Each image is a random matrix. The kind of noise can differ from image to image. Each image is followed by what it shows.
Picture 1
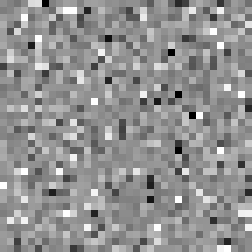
heavy tails
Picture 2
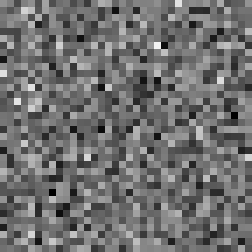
independent entries
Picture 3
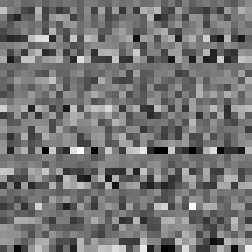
rows of uneven size
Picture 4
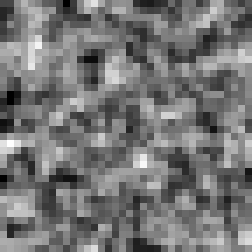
blotchy
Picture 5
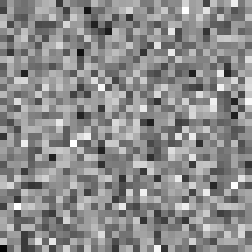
independent entries
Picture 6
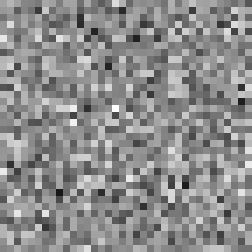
low rank plus noise
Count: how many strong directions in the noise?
five to eight
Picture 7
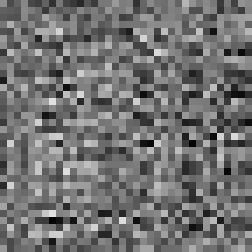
low rank plus noise
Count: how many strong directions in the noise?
two
